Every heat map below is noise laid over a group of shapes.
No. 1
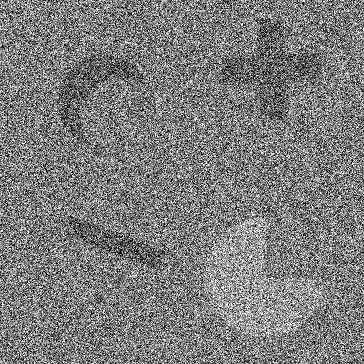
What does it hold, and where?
top left: dark crescent; top right: dark cross; bottom left: dark bar; bottom right: light disc with a wedge cut out
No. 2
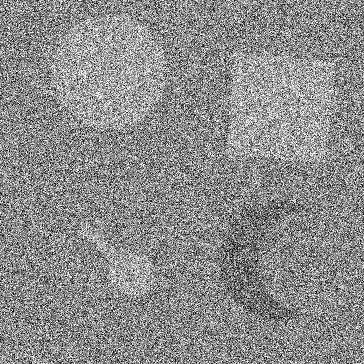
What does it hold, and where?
top left: light disc; top right: light square; bottom left: light lollipop; bottom right: dark crescent
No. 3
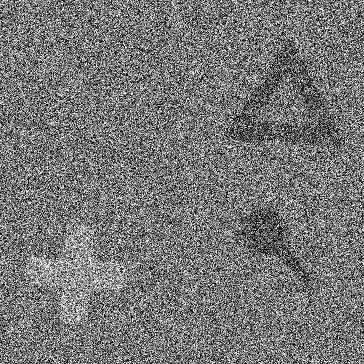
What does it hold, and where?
top right: dark triangle frame; bottom left: light cross; bottom right: dark lollipop
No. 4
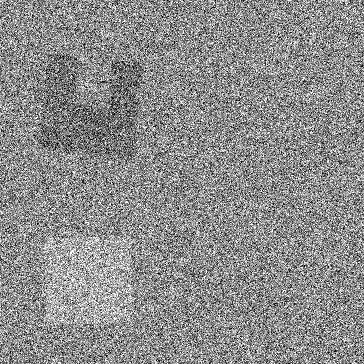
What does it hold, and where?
top left: dark square with a notch; bottom left: light square
